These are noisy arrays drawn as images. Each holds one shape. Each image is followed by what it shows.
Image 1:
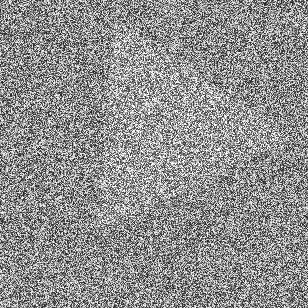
triangle
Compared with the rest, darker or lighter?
lighter
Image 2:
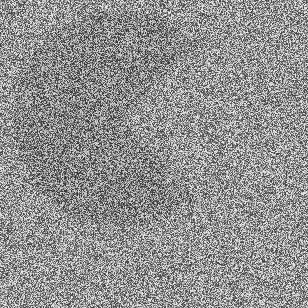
disc with a wedge cut out
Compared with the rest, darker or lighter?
darker
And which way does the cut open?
right
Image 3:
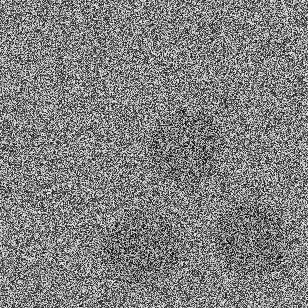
three dots
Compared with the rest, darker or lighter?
darker
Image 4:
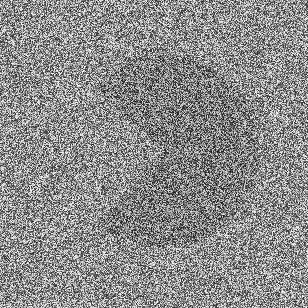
disc with a wedge cut out
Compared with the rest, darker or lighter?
darker
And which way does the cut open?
left
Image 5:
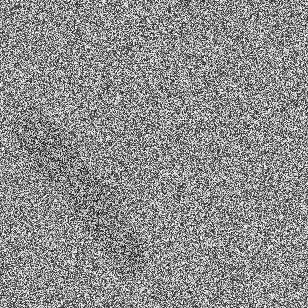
bar
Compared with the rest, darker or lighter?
darker
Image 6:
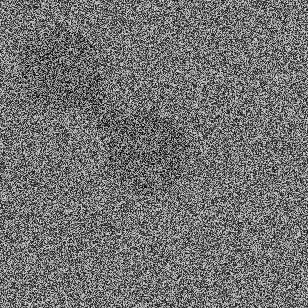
dumbbell
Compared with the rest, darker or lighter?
darker
